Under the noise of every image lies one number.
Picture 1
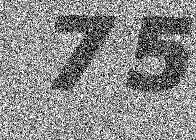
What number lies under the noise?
75
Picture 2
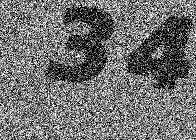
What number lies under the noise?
34
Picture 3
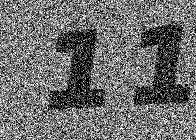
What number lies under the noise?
11
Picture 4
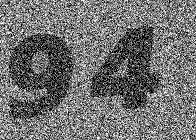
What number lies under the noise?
94
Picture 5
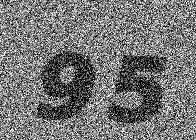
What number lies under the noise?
95
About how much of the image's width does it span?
two thirds
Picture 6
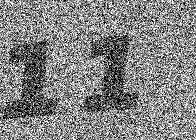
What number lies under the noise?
11
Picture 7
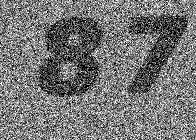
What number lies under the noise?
87
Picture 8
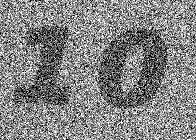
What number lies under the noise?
10
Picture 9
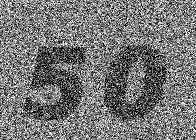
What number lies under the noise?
50
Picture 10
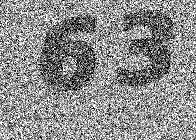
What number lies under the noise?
63
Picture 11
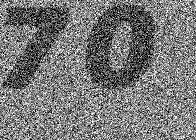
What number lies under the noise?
70
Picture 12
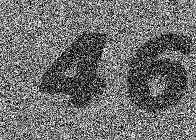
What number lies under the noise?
46
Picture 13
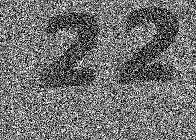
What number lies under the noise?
22
